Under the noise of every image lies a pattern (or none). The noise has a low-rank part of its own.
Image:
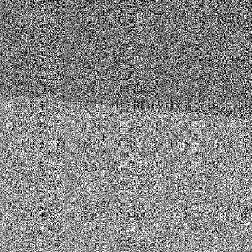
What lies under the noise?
a sharp edge
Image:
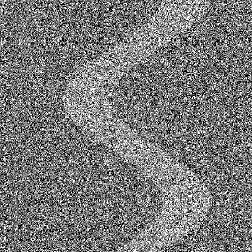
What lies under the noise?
a wavy band
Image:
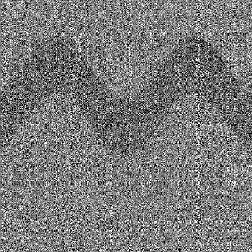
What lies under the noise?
a wavy band
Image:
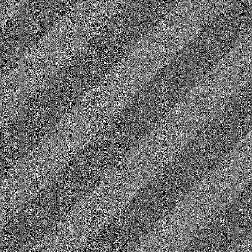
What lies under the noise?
diagonal stripes
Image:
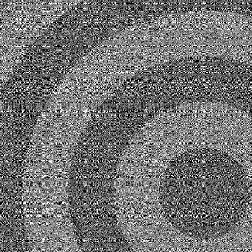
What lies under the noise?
rings round one point
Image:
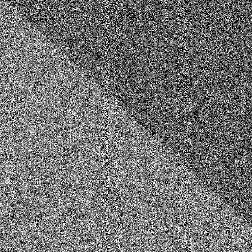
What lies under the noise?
a sharp edge
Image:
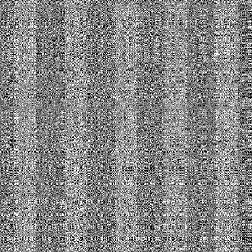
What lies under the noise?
vertical stripes
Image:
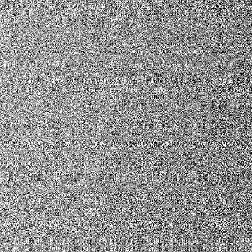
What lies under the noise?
a smooth slope
